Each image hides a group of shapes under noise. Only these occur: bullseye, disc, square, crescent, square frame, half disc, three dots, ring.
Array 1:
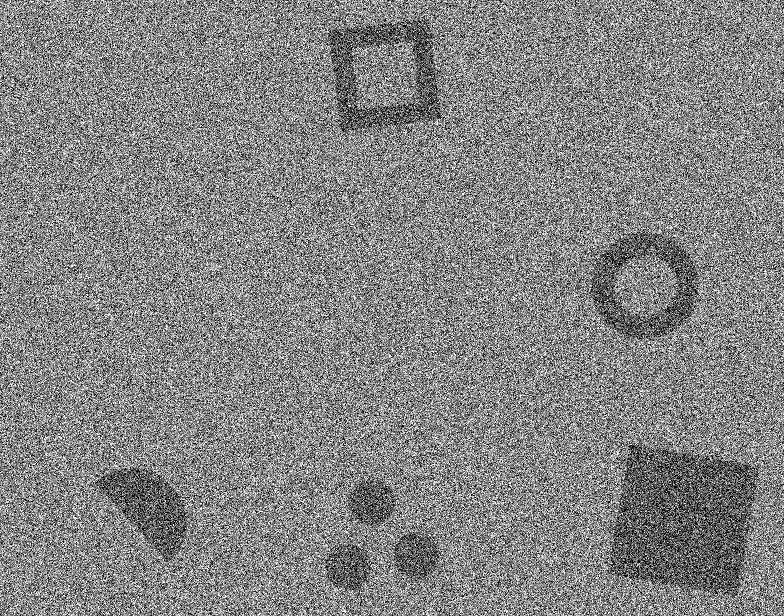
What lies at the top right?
nothing
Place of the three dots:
bottom middle
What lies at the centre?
nothing
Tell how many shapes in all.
5
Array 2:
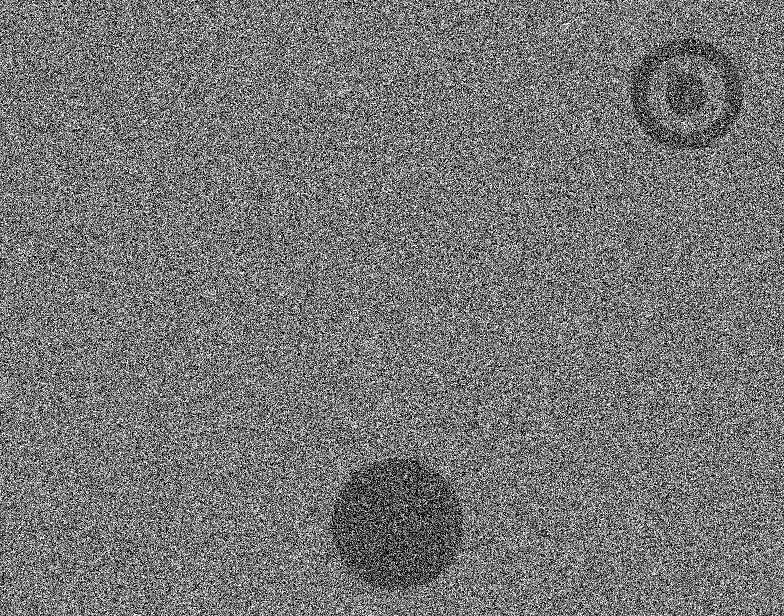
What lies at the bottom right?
nothing
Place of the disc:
bottom middle
